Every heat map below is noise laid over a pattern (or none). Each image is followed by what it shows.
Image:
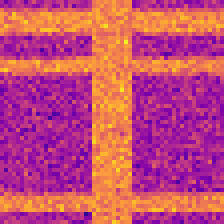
bands of rows crossing bands of columns
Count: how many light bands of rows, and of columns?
3 and 1
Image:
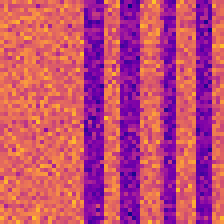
bands of columns
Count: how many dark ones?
4
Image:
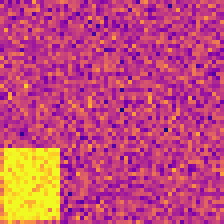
one block
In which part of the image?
bottom left
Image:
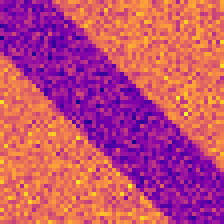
a diagonal band
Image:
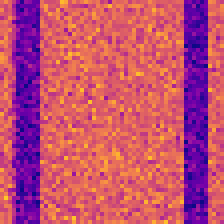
bands of columns
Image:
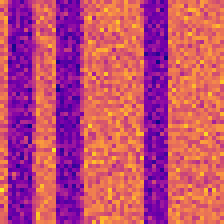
bands of columns
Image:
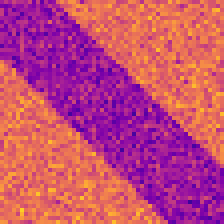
a diagonal band
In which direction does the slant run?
top left to bottom right
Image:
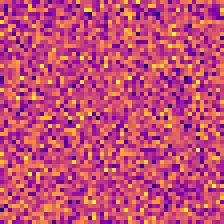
only noise
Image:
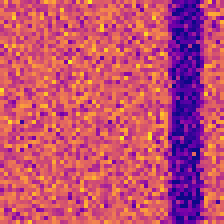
one band of columns
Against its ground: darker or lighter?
darker
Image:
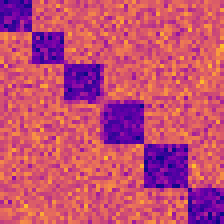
blocks along the diagonal
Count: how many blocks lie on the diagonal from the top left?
6
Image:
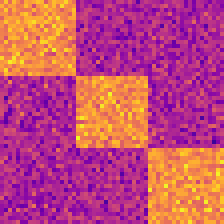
blocks along the diagonal
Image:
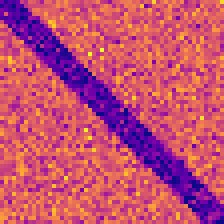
a diagonal band
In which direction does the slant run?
top left to bottom right
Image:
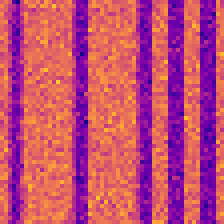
bands of columns
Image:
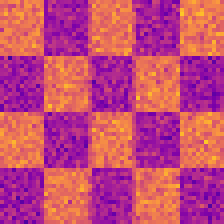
a checkerboard
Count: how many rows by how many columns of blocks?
4 by 5
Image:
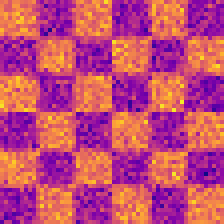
a checkerboard
